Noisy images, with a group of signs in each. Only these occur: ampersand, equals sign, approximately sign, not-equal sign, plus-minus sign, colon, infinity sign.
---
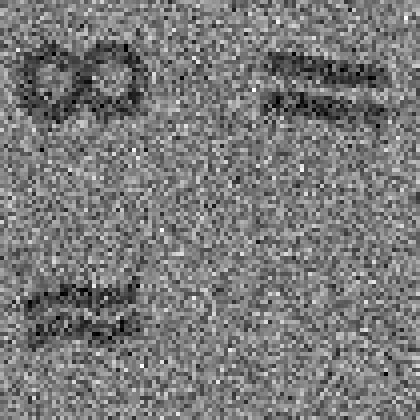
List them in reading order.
top left: infinity sign; top right: equals sign; bottom left: approximately sign
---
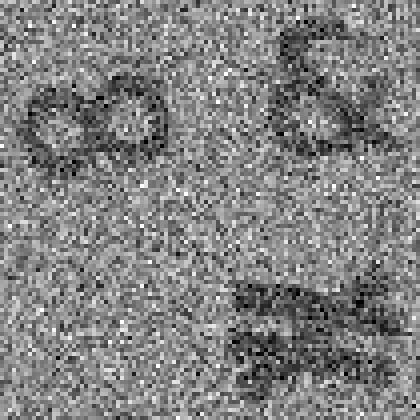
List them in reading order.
top left: infinity sign; top right: ampersand; bottom right: not-equal sign
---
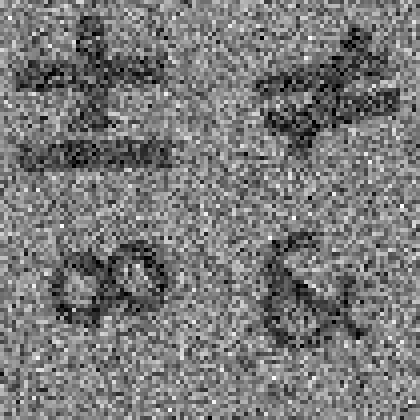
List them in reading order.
top left: plus-minus sign; top right: not-equal sign; bottom left: infinity sign; bottom right: ampersand
